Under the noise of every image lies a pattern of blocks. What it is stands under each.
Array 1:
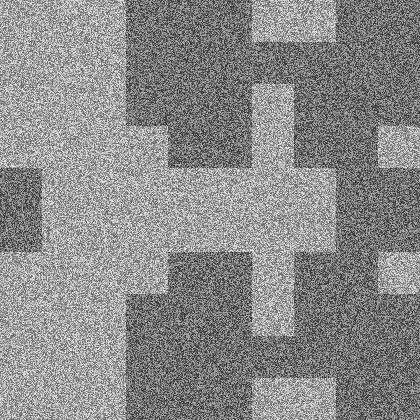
top and bottom mirror each other
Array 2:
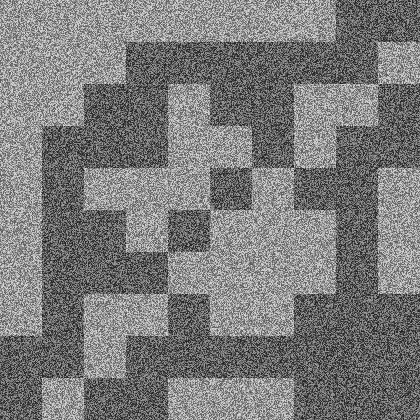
mirrored about the diagonal from the top left
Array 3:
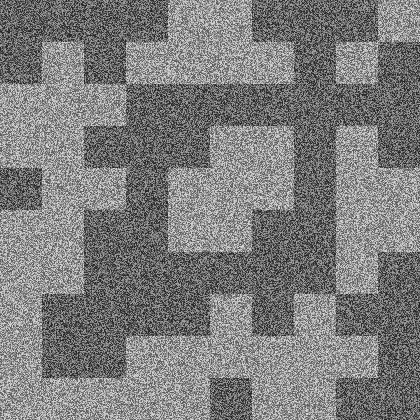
mirrored about the diagonal from the bottom left
